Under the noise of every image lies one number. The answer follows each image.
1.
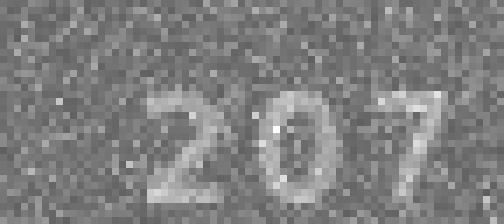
207
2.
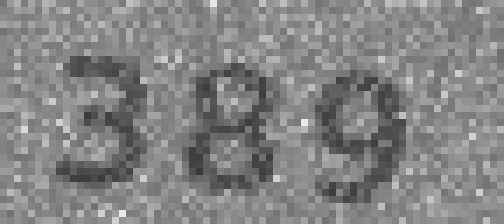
389
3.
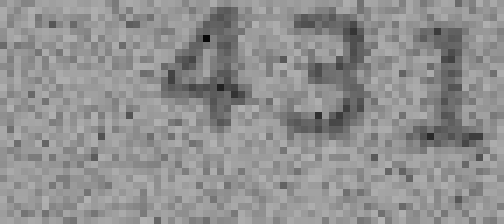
431
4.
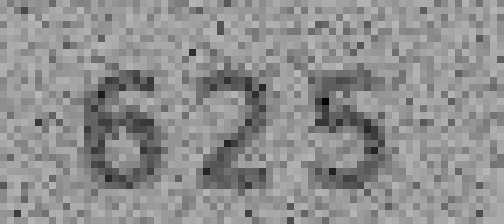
625
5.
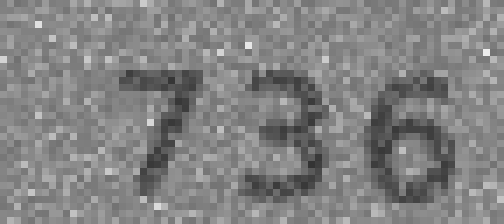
736
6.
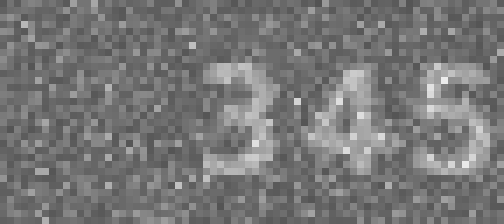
345
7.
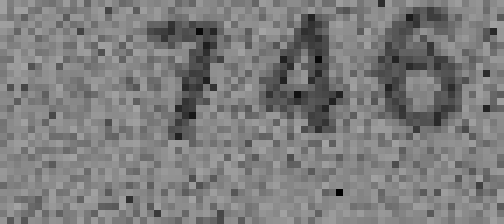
746
